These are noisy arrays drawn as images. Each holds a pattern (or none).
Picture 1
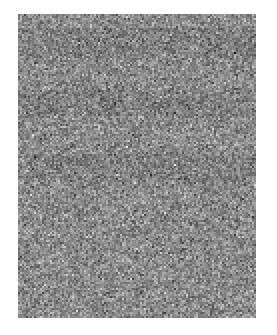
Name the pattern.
bands of rows
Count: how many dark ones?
3
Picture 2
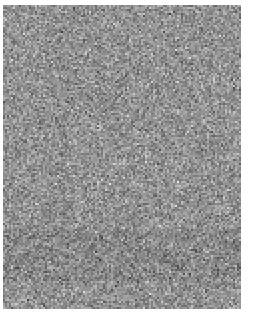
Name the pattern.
one band of rows
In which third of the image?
bottom
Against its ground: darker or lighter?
darker
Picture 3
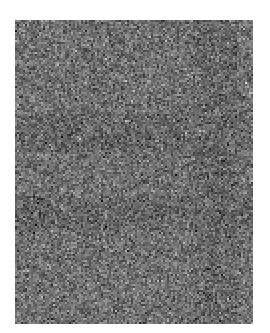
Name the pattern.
bands of rows crossing bands of columns
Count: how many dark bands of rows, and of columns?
2 and 1
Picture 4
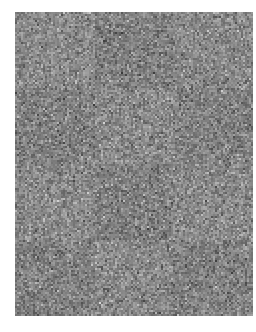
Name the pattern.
a checkerboard
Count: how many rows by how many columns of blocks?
4 by 3
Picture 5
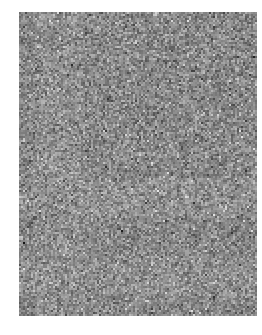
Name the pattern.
bands of rows crossing bands of columns
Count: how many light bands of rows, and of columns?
2 and 1
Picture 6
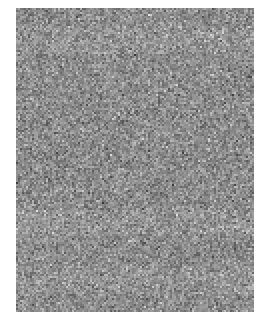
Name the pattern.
bands of rows
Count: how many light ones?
3
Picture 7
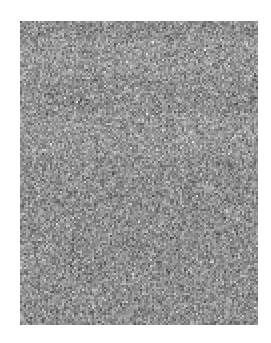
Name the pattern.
bands of rows
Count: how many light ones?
2
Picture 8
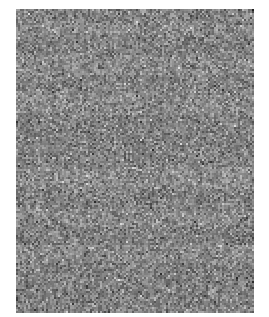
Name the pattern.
bands of rows
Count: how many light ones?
6
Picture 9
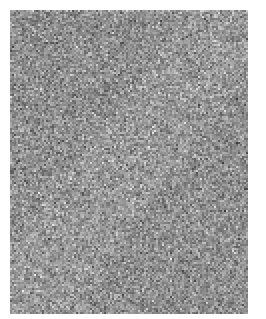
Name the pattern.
a diagonal band
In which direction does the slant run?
bottom left to top right
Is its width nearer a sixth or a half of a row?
a half
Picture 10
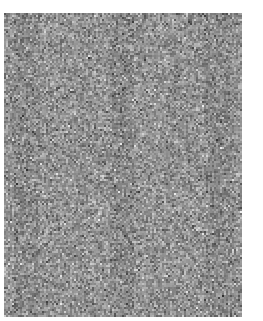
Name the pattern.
bands of columns
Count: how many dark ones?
3
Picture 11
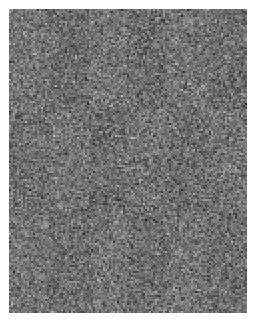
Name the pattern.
a checkerboard
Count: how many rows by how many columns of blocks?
3 by 6
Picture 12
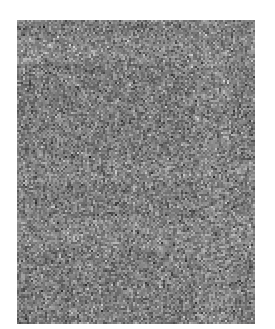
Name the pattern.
bands of rows crossing bands of columns
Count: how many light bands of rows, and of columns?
3 and 1
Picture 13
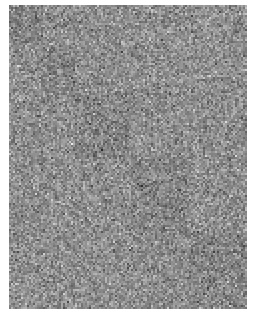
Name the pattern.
blocks along the diagonal
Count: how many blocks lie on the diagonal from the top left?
5
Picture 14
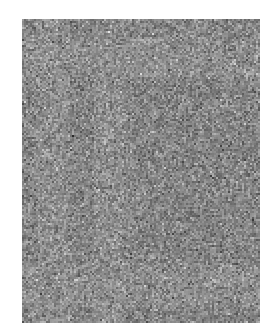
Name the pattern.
bands of rows crossing bands of columns
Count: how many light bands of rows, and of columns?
2 and 2
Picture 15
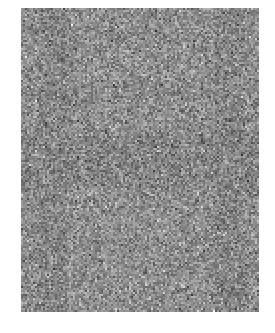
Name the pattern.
bands of rows crossing bands of columns
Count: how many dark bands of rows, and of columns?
1 and 2
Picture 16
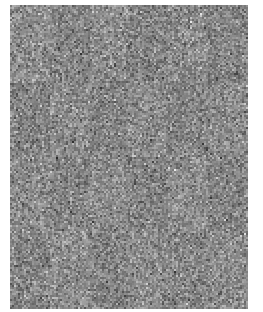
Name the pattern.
a checkerboard
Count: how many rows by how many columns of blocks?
4 by 6
